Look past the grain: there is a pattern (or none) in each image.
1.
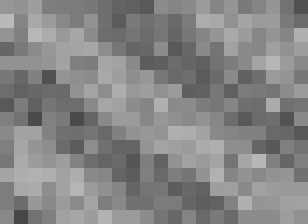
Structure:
diagonal stripes
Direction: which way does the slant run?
top left to bottom right
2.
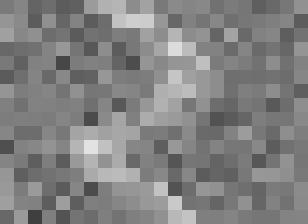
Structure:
a wavy band
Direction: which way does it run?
top to bottom
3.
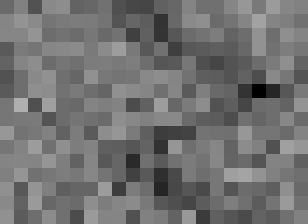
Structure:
a wavy band
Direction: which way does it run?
top to bottom
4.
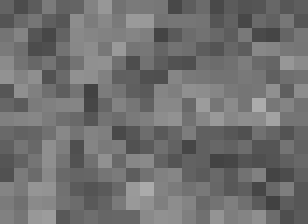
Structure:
spokes from one point
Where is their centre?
middle left
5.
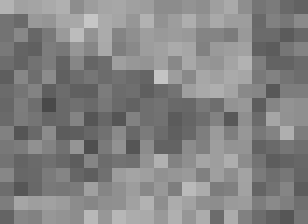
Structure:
spokes from one point
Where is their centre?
middle right
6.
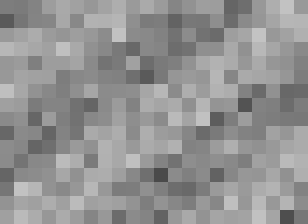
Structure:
diagonal stripes
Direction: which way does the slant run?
bottom left to top right
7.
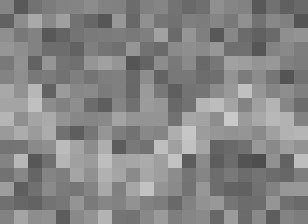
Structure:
a wavy band
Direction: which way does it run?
left to right
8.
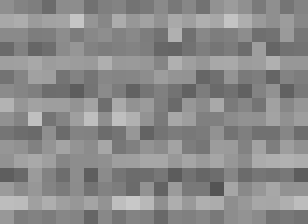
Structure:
horizontal stripes
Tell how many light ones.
5
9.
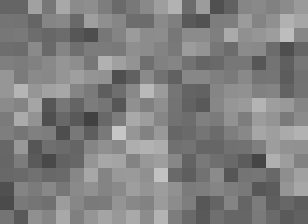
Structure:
spokes from one point
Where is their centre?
top middle
